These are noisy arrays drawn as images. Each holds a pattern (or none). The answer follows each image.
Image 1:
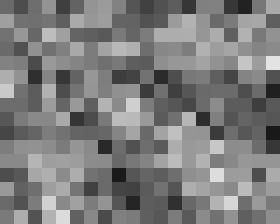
spokes from one point
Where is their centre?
top left
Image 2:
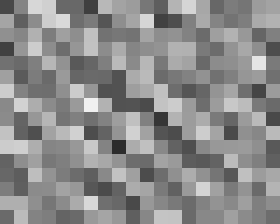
diagonal stripes
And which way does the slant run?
top left to bottom right
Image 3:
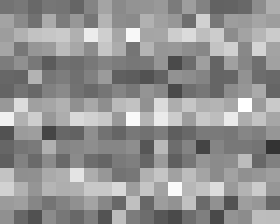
horizontal stripes
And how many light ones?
3
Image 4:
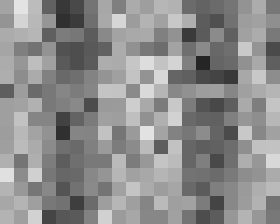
vertical stripes
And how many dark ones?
2
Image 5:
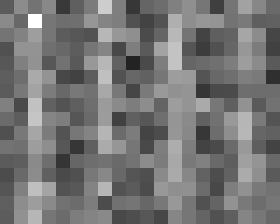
vertical stripes
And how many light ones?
4
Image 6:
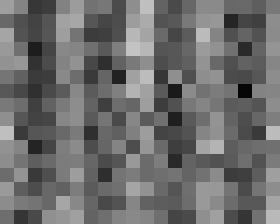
vertical stripes
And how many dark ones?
4
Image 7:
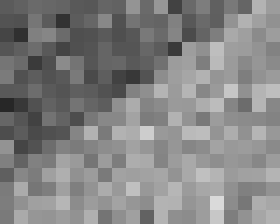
a sharp edge
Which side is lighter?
bottom right
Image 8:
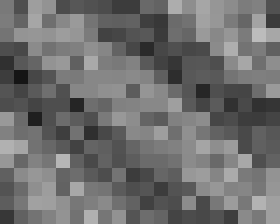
diagonal stripes
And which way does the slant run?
top left to bottom right
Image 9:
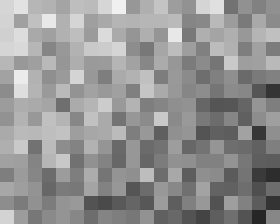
a smooth slope
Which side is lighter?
top left
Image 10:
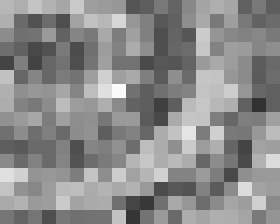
rings round one point
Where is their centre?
top left
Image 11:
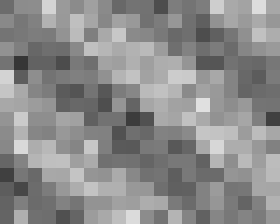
diagonal stripes
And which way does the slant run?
top left to bottom right
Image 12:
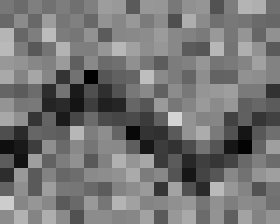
a wavy band
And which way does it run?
left to right
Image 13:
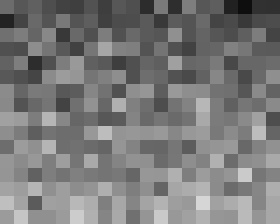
a smooth slope
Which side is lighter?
bottom
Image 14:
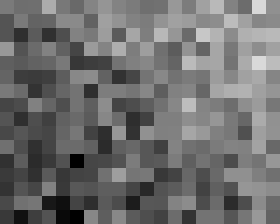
a smooth slope
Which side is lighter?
top right
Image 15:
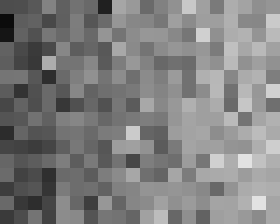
a smooth slope
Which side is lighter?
right
